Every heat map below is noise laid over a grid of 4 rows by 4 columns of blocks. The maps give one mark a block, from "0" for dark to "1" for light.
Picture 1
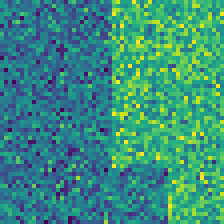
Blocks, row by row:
0 0 1 1
0 0 1 1
0 0 1 1
0 0 0 1
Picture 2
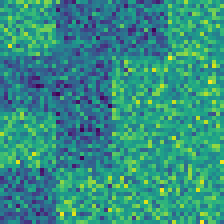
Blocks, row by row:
1 0 0 1
0 0 1 1
1 0 1 1
0 1 1 1
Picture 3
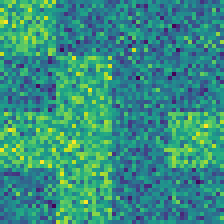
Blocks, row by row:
1 0 0 0
0 1 0 0
1 1 0 1
0 1 0 0
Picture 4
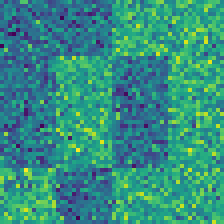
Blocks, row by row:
0 0 1 1
0 1 0 1
0 1 0 1
1 0 1 1
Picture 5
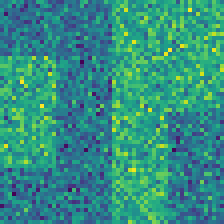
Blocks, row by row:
0 0 1 1
1 0 1 1
1 0 1 0
0 0 1 0
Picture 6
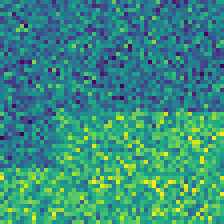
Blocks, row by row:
0 0 0 0
0 0 0 0
0 1 1 1
1 1 1 1
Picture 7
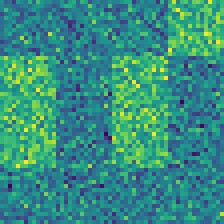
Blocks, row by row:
0 0 0 1
1 0 1 0
1 0 1 0
0 0 0 0
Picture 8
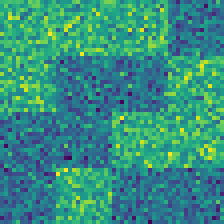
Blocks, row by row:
1 1 1 0
1 0 0 1
0 0 1 1
0 1 0 0
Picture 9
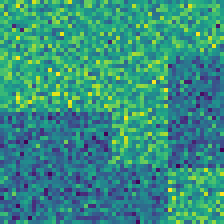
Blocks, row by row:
1 1 1 1
1 1 1 0
0 0 1 0
0 0 0 1
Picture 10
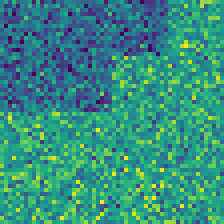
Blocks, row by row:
0 0 0 1
0 0 1 1
1 1 1 1
1 1 1 1
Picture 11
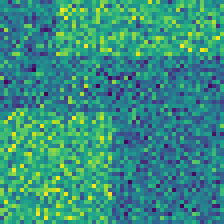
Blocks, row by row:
0 1 1 1
0 0 0 0
1 1 0 0
1 1 0 0
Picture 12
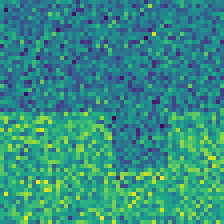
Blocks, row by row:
0 0 0 0
0 0 0 0
1 1 0 1
1 1 1 1
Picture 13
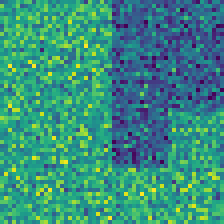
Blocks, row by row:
1 1 0 0
1 1 0 0
1 1 0 1
1 1 1 1
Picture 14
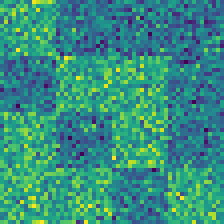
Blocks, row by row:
1 0 0 0
0 1 1 0
1 0 1 0
1 1 0 1
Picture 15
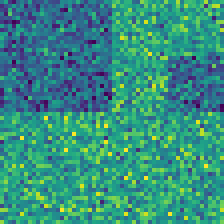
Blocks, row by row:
0 0 1 1
0 0 1 0
1 1 1 1
1 1 1 1
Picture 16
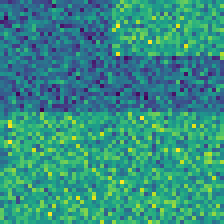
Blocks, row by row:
0 0 1 1
0 0 0 0
1 1 1 1
1 1 1 1
